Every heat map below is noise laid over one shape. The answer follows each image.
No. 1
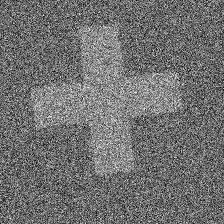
light cross
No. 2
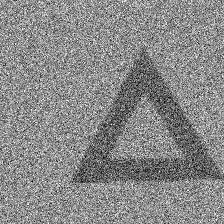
dark triangle frame
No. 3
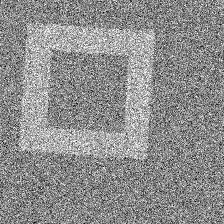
light square frame
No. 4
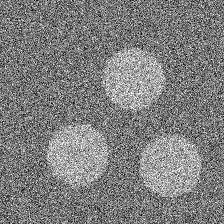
light three dots
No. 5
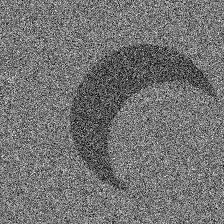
dark crescent
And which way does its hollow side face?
down and right
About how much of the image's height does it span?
two thirds
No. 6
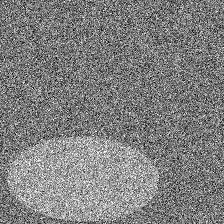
light ellipse
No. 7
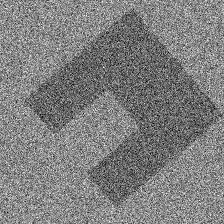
dark square with a notch
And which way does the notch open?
down and left
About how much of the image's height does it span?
nearly all
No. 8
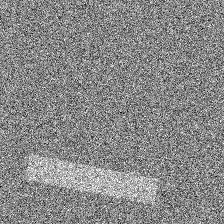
light bar
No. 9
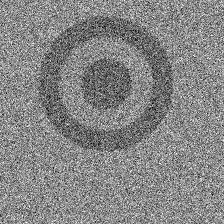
dark bullseye
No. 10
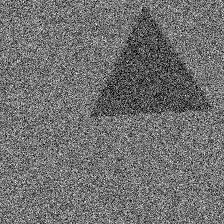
dark triangle
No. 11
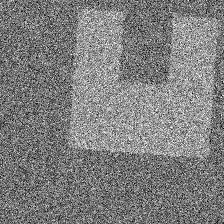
light square with a notch
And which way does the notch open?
up
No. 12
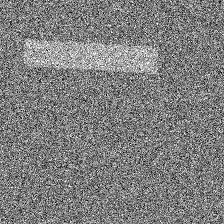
light bar
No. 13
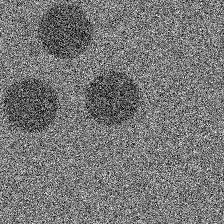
dark three dots
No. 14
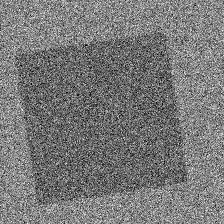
dark square
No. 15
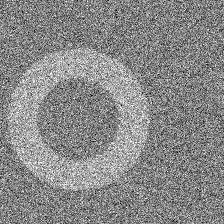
light ring
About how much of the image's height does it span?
two thirds
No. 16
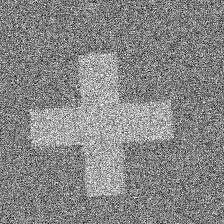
light cross
